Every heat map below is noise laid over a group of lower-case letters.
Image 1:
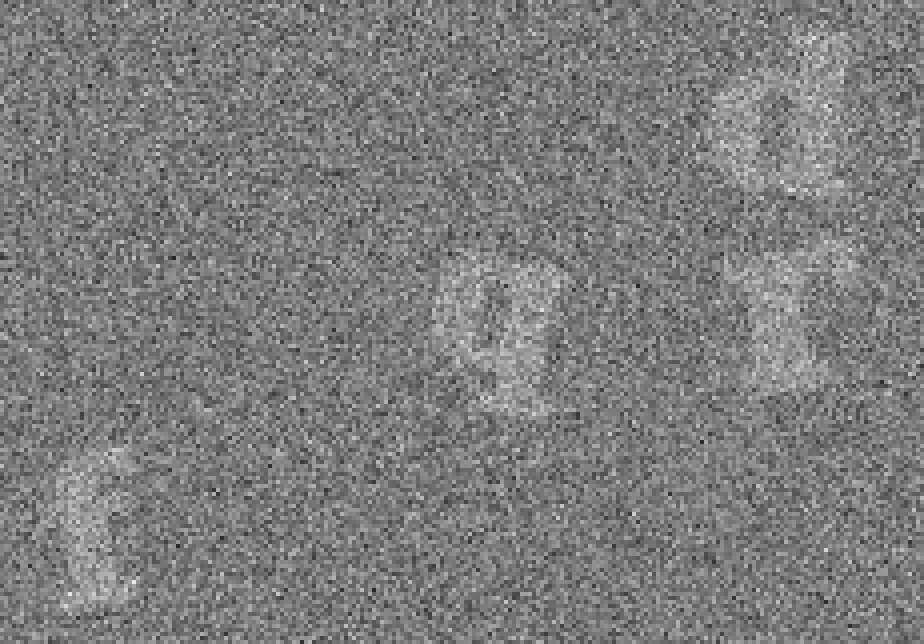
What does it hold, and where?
top right: d; centre: q; middle right: r; bottom left: f
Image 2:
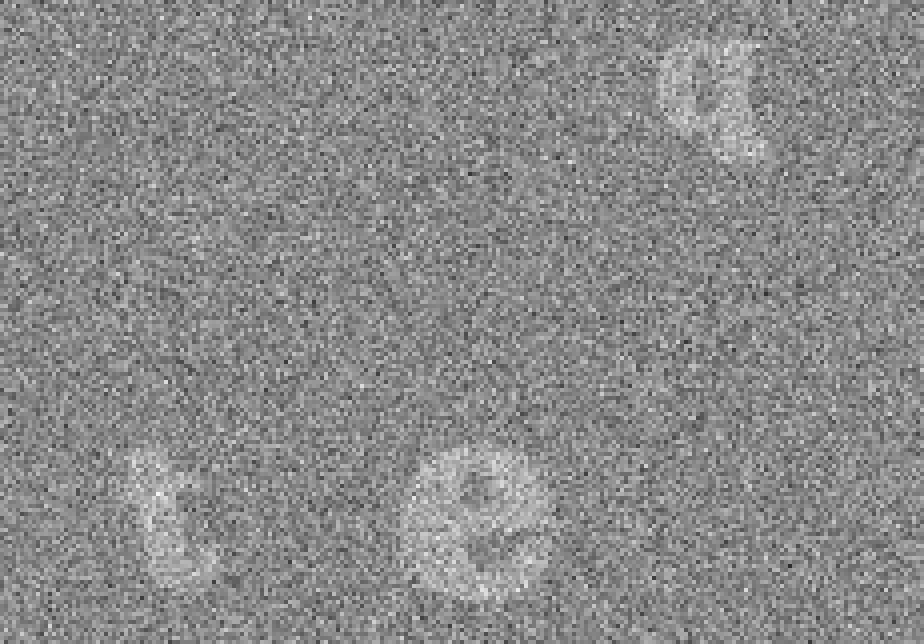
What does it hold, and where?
top right: q; bottom left: t; bottom middle: e
